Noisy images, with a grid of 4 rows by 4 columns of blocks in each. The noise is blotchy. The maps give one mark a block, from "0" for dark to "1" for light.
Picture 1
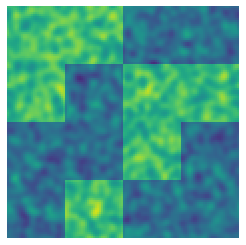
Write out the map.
1100
1011
0010
0100
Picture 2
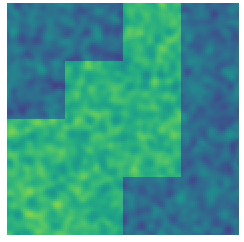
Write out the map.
0010
0110
1110
1100
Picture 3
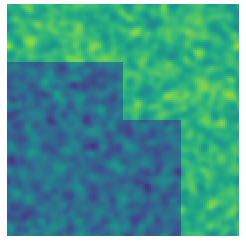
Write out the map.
1111
0011
0001
0001
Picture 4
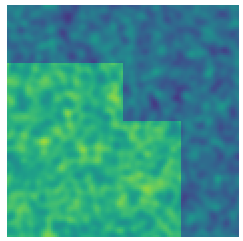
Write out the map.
0000
1100
1110
1110
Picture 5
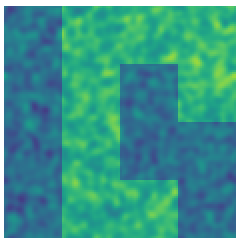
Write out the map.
0111
0101
0100
0110
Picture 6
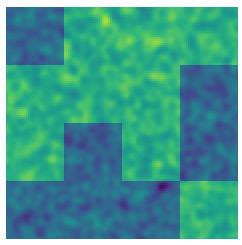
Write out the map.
0111
1110
1010
0001
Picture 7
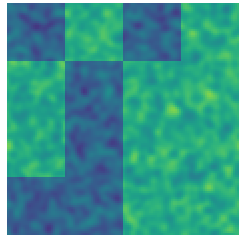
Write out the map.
0101
1011
1011
0011
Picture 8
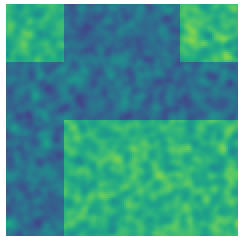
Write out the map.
1001
0000
0111
0111
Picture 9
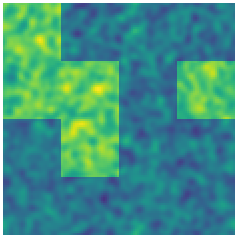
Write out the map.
1000
1101
0100
0000
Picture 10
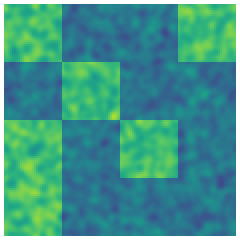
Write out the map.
1001
0100
1010
1000
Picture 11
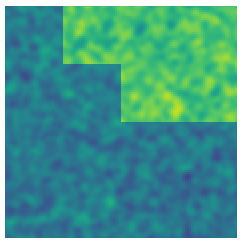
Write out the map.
0111
0011
0000
0000
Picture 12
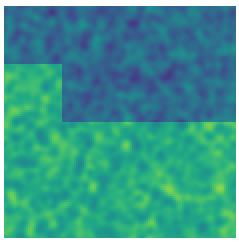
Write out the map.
0000
1000
1111
1111
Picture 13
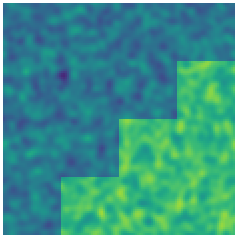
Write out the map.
0000
0001
0011
0111
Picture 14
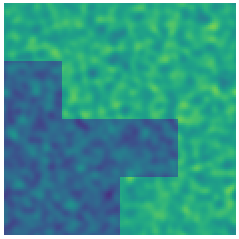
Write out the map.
1111
0111
0001
0011
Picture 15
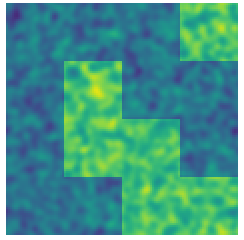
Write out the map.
0001
0100
0110
0011
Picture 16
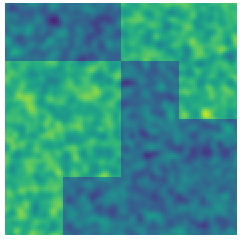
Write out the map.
0011
1101
1100
1000
